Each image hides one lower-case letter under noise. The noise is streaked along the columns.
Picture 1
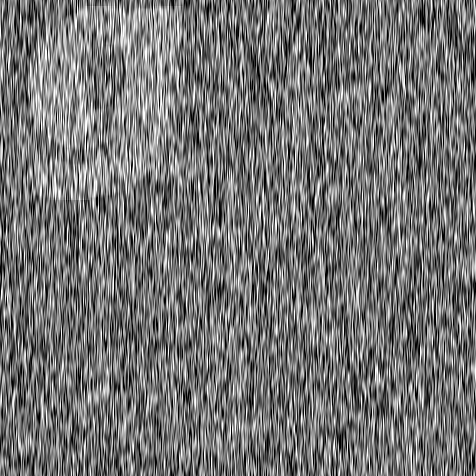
g
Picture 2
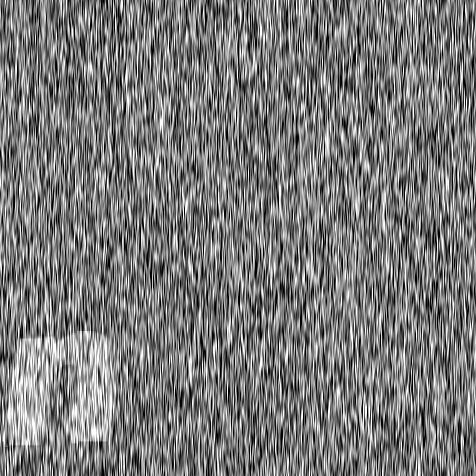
n
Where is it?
bottom left
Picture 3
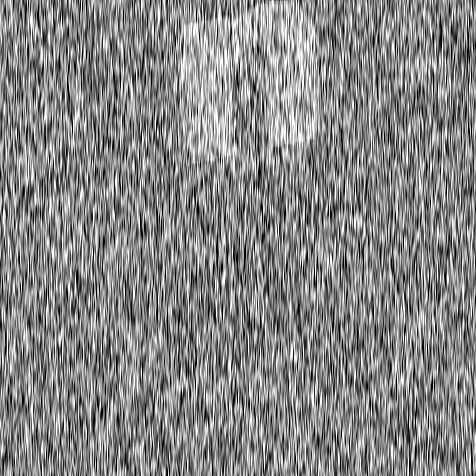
n
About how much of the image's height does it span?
a third
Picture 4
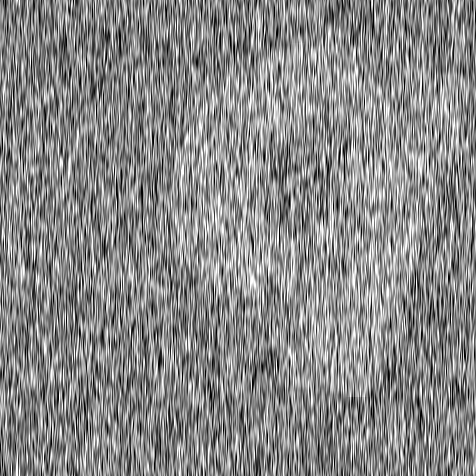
q
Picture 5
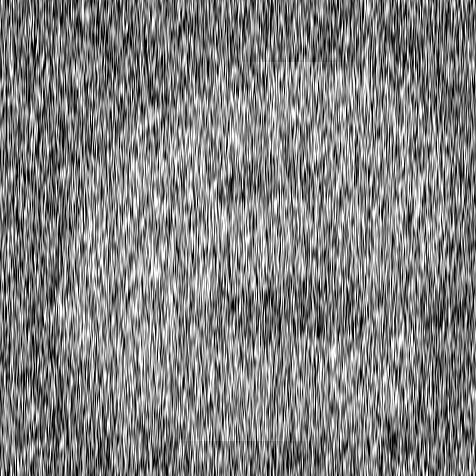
e
